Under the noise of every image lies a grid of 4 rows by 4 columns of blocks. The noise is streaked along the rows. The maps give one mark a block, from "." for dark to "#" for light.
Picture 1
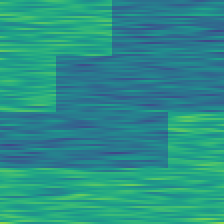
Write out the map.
##..
#...
...#
####
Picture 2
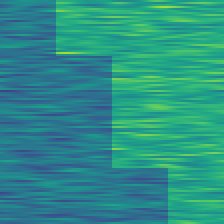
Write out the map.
.###
..##
..##
...#
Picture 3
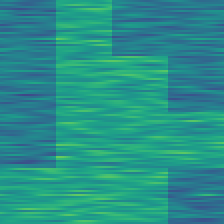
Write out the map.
.#..
.##.
.###
###.
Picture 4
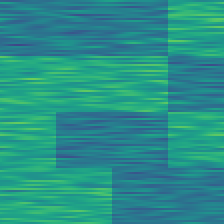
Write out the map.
...#
###.
#..#
##..
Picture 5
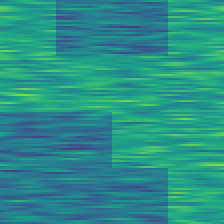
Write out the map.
#..#
####
..##
...#
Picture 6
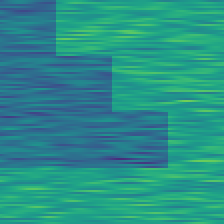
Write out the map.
.###
..##
...#
####
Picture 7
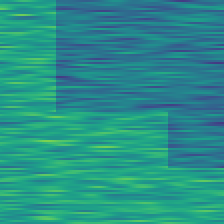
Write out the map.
#...
#...
###.
####
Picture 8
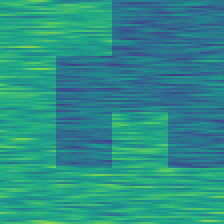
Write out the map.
##..
#...
#.#.
####
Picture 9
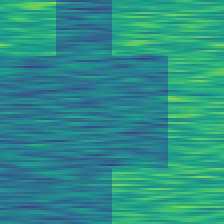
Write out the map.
#.##
...#
...#
..##
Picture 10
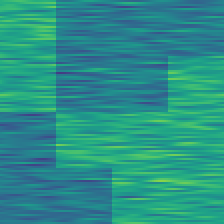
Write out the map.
#...
#..#
.###
..##
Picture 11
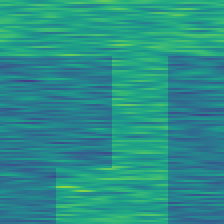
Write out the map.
####
..#.
..#.
.##.
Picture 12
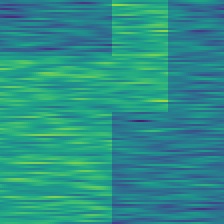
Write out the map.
..#.
###.
##..
##..
